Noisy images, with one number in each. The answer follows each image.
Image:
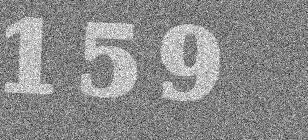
159
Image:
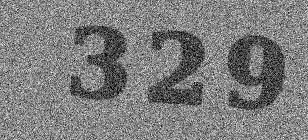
329
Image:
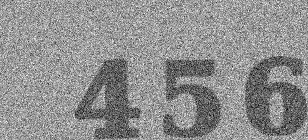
456
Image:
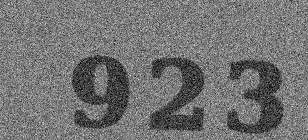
923
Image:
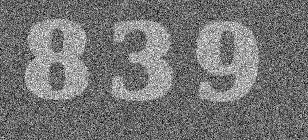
839
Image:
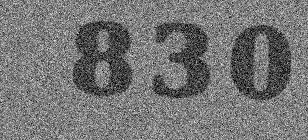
830
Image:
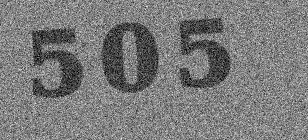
505
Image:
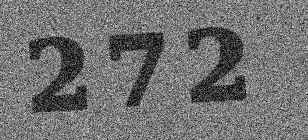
272
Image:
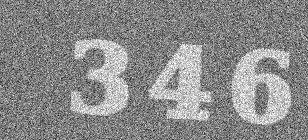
346
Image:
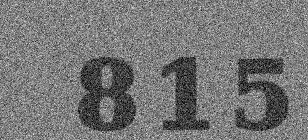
815
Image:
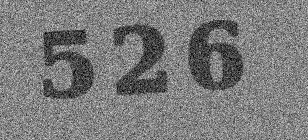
526
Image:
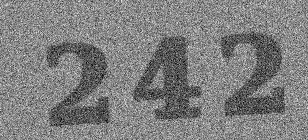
242
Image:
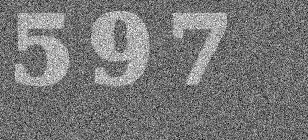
597
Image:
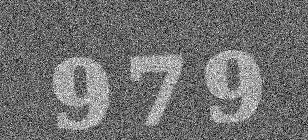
979
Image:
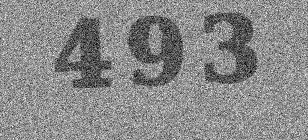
493
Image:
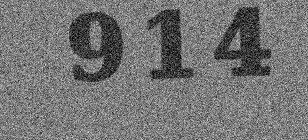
914
